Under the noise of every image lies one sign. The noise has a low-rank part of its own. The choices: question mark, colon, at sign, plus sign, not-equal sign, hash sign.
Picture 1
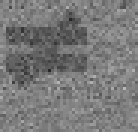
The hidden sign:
not-equal sign
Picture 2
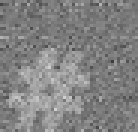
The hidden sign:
hash sign
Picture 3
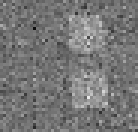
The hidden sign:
colon
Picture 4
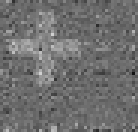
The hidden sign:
plus sign
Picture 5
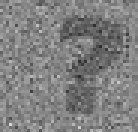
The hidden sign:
question mark
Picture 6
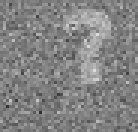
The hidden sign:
question mark
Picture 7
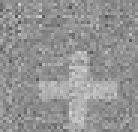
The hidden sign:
plus sign
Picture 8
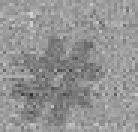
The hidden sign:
hash sign
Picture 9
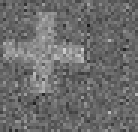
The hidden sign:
plus sign
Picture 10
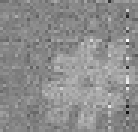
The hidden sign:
hash sign
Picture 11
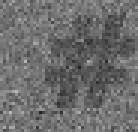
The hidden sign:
hash sign
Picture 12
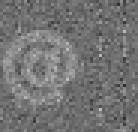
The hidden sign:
at sign
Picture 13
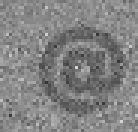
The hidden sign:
at sign
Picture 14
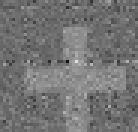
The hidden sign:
plus sign
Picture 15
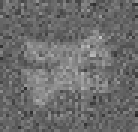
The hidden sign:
not-equal sign
